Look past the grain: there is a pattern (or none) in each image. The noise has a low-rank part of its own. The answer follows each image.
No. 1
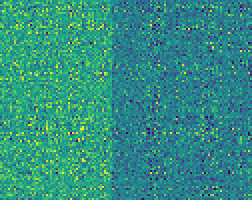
a sharp edge
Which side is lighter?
left
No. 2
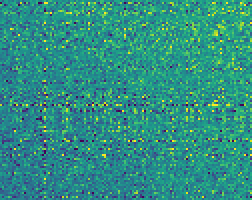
a smooth slope
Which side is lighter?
top right
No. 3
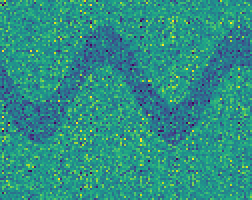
a wavy band
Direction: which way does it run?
left to right
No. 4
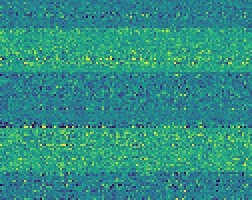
horizontal stripes
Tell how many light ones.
2
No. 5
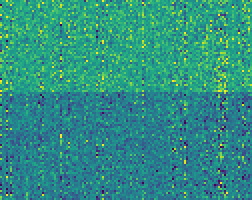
a sharp edge
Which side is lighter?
top
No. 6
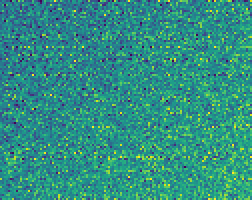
a smooth slope
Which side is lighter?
bottom right
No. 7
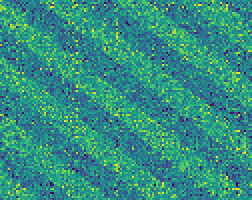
diagonal stripes
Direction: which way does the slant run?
top left to bottom right
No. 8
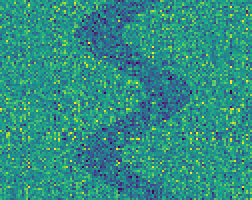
a wavy band
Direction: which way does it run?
top to bottom
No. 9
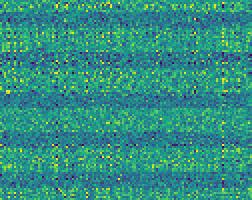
horizontal stripes
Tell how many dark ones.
5
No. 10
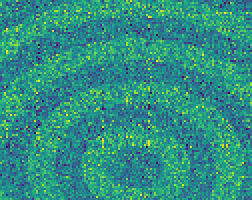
rings round one point
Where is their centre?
bottom middle
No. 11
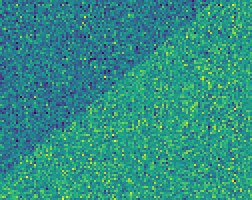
a sharp edge
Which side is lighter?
bottom right
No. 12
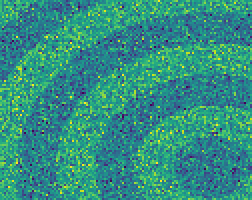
rings round one point
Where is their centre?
bottom right
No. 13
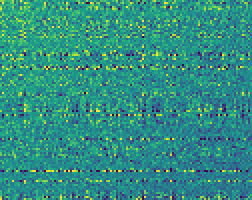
a smooth slope
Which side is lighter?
top left
